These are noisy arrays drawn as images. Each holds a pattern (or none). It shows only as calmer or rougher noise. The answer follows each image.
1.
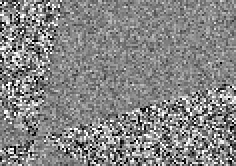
spokes from one point
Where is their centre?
bottom left
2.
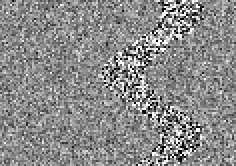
a wavy band
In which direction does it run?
top to bottom
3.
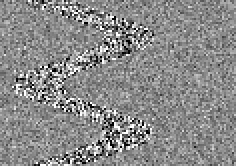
a wavy band
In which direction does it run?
top to bottom
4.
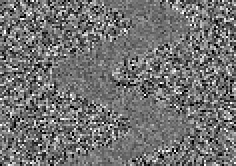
a wavy band
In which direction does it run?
top to bottom
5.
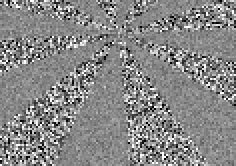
spokes from one point
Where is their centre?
top middle
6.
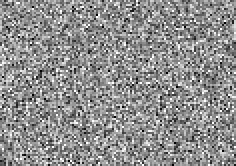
only noise
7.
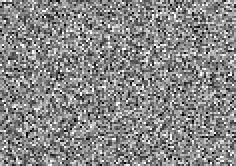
only noise
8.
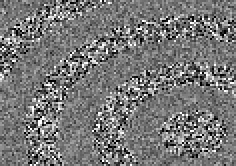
rings round one point
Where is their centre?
bottom right
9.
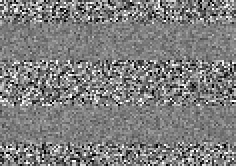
horizontal stripes
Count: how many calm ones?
2
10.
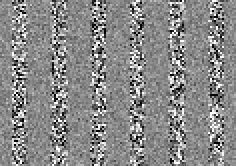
vertical stripes
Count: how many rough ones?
6
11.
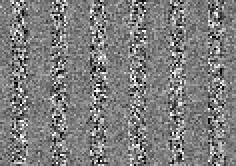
vertical stripes
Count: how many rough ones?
6
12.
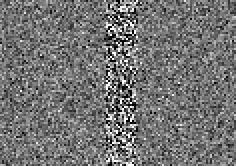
one vertical stripe
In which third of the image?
middle
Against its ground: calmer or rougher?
rougher
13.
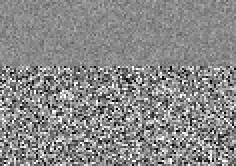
a sharp edge
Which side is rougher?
bottom
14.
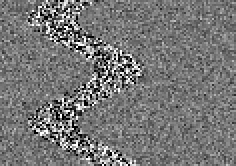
a wavy band
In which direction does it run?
top to bottom
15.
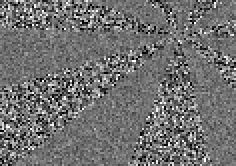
spokes from one point
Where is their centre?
top right
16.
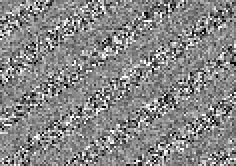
diagonal stripes
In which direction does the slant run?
bottom left to top right
